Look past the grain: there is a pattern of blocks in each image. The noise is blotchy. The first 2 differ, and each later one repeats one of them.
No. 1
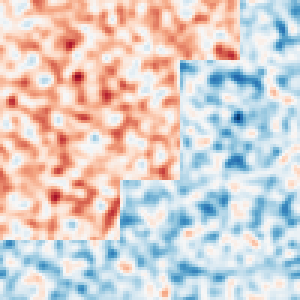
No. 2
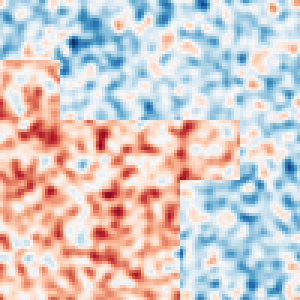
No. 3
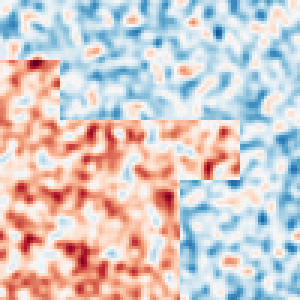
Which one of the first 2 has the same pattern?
2
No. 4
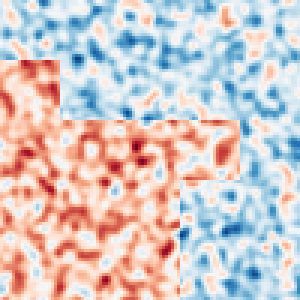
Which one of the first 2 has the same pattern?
2
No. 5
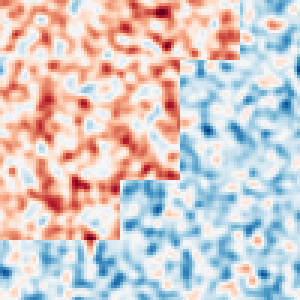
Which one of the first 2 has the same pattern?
1
